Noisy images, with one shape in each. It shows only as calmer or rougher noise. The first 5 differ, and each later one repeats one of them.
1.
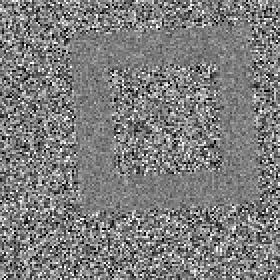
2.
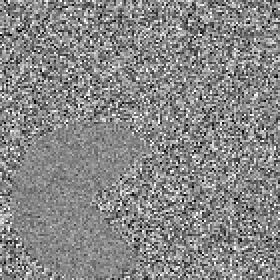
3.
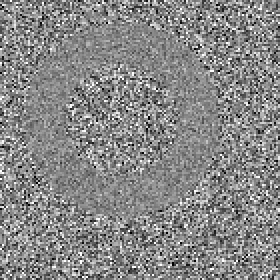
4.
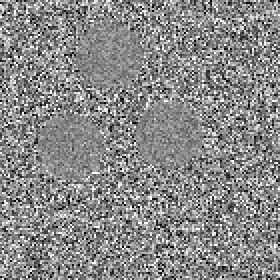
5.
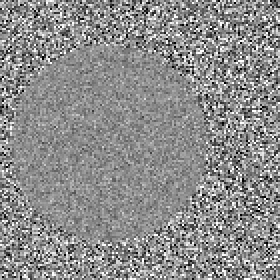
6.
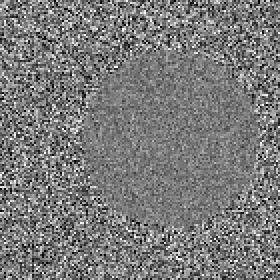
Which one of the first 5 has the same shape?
5
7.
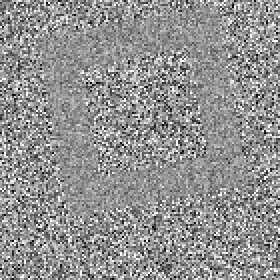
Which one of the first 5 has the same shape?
1
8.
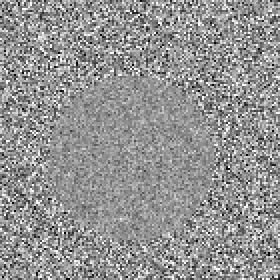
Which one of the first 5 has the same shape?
5
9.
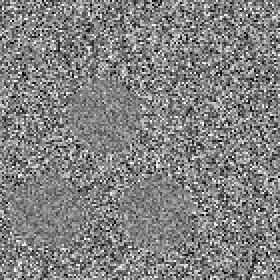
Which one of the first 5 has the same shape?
4
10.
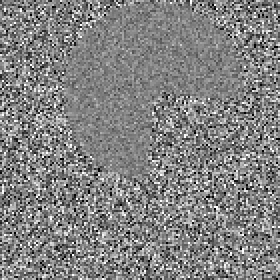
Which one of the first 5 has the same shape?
2
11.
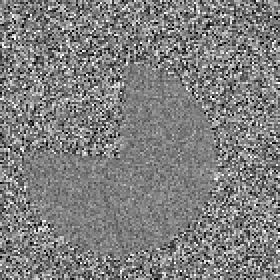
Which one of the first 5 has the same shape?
2
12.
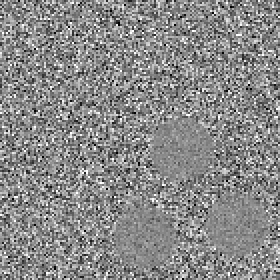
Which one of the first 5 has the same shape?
4
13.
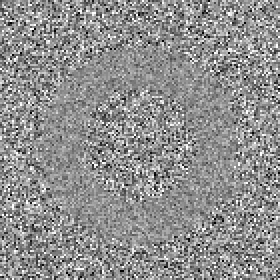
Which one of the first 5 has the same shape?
3
